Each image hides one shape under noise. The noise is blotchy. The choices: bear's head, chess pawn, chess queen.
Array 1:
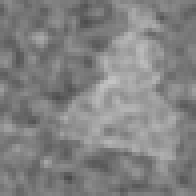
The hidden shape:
chess pawn
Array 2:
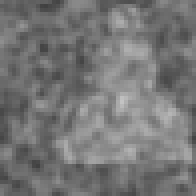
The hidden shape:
chess pawn
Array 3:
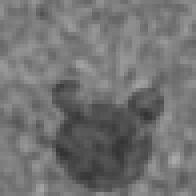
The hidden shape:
bear's head
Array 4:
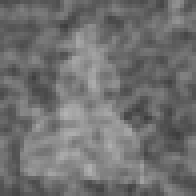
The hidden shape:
chess pawn
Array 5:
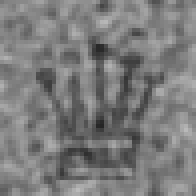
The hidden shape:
chess queen
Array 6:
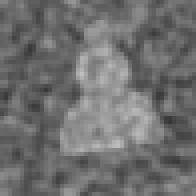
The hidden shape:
chess pawn
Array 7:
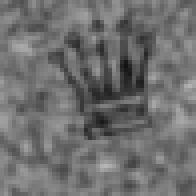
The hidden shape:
chess queen
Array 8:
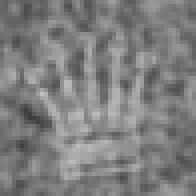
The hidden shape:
chess queen
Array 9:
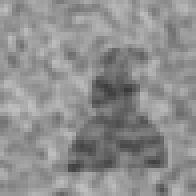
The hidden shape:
chess pawn
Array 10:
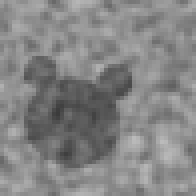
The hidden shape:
bear's head
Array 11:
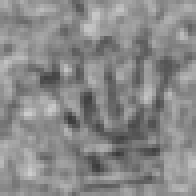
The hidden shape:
chess queen
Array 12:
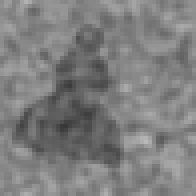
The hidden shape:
chess pawn
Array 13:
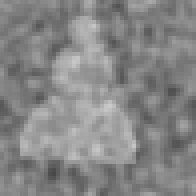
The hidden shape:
chess pawn
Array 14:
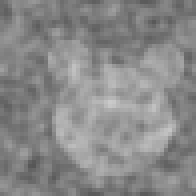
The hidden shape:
bear's head
